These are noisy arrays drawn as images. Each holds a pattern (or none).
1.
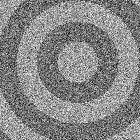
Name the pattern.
rings round one point
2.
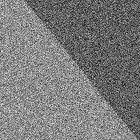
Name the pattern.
a sharp edge
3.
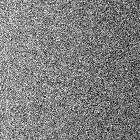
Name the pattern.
a smooth slope
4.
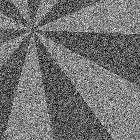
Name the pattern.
spokes from one point
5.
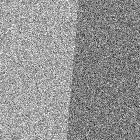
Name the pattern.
a sharp edge
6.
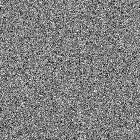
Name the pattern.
only noise
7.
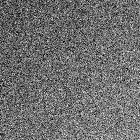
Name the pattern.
a smooth slope
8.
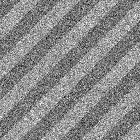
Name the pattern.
diagonal stripes
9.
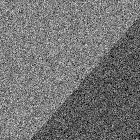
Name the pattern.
a sharp edge
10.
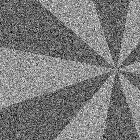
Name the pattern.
spokes from one point
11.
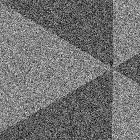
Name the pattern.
spokes from one point
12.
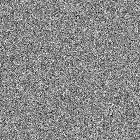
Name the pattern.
only noise
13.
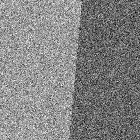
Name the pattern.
a sharp edge
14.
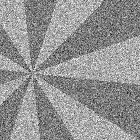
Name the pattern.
spokes from one point
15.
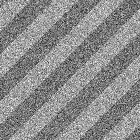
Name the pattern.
diagonal stripes
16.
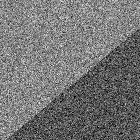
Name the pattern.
a sharp edge
